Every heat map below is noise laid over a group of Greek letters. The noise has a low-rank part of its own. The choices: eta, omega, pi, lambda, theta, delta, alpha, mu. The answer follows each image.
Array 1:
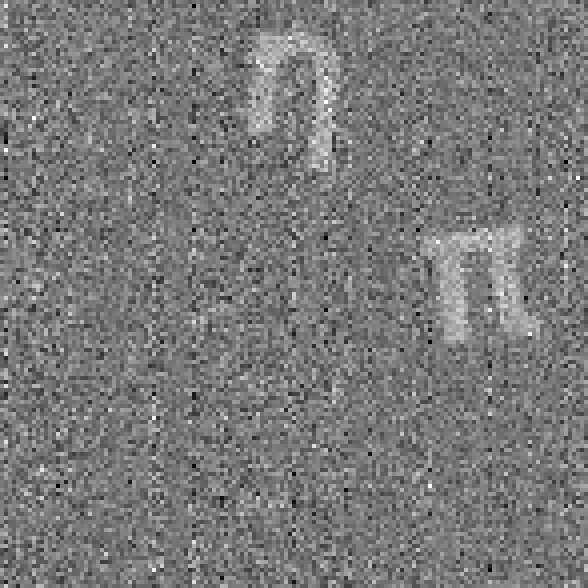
top middle: eta; middle right: pi
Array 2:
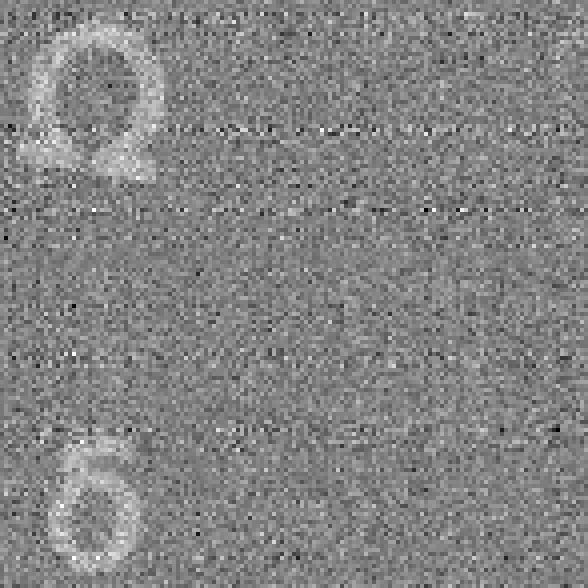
top left: omega; bottom left: delta
